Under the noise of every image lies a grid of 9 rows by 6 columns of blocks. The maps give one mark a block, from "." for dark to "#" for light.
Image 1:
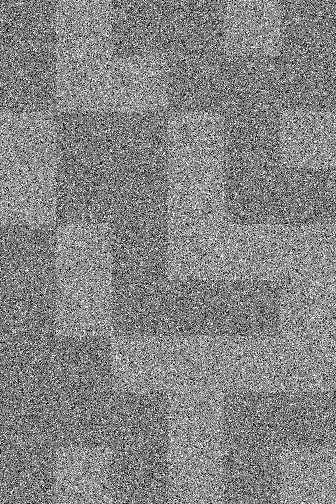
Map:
.#..#.
.##...
#..#.#
#..#..
.#.###
.#...#
..####
...#..
.#.#.#
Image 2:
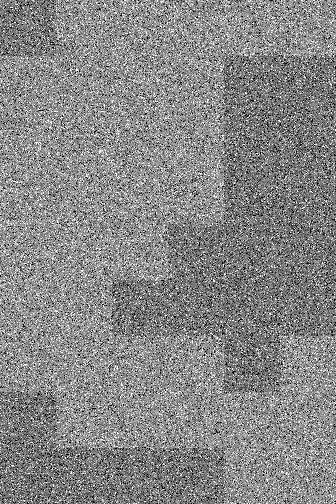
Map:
.#####
####..
####..
####..
###...
##....
####.#
.#####
....##
